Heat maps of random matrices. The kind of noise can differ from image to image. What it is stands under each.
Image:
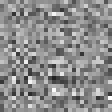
low rank plus noise
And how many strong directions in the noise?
one
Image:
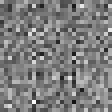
low rank plus noise
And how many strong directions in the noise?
one
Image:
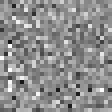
heavy tails
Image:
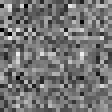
low rank plus noise
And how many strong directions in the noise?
two
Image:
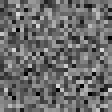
independent entries
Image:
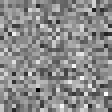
low rank plus noise
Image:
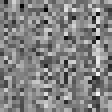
columns of uneven size
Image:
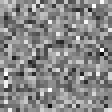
independent entries
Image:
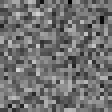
independent entries
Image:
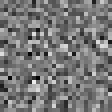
low rank plus noise
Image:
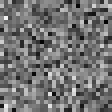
independent entries
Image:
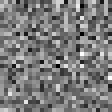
low rank plus noise
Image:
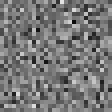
low rank plus noise
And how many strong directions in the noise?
two
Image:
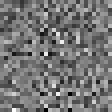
low rank plus noise
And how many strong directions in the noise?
two
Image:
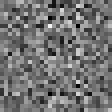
low rank plus noise
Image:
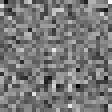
low rank plus noise
